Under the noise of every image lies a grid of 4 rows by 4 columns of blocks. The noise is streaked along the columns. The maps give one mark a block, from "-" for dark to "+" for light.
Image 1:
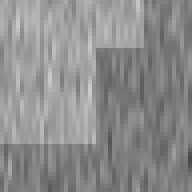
+ + + -
+ + - -
+ + - -
- - - -
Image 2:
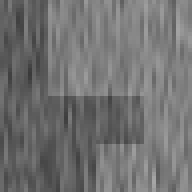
- + + +
- + + +
- - - +
- - + +
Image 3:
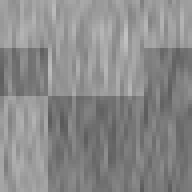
+ + + +
- + + -
+ - - -
+ - - -
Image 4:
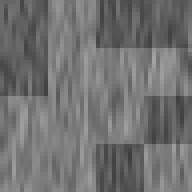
- + - -
- + + +
+ + + -
+ + - +
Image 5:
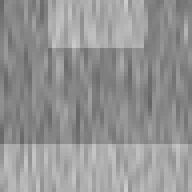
- + + -
- - - -
- - - -
+ + + +
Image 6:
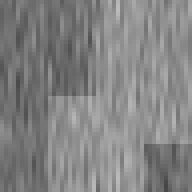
- - + +
- - + +
- + + +
- + + -
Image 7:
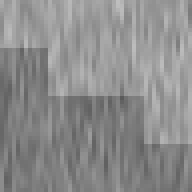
+ + + +
- + + +
- - - +
- - - -
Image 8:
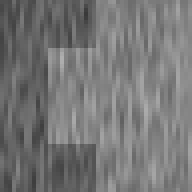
- - + +
- + + +
- + + +
- - + +
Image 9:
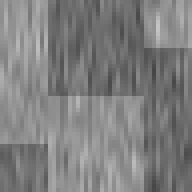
+ - - +
+ - - -
+ + + -
- + + -
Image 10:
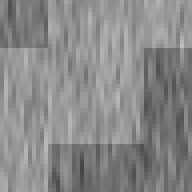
- + + +
+ + + -
+ + + -
+ - - -
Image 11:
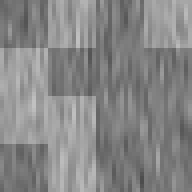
- + - +
+ - - -
+ + - -
- + - -
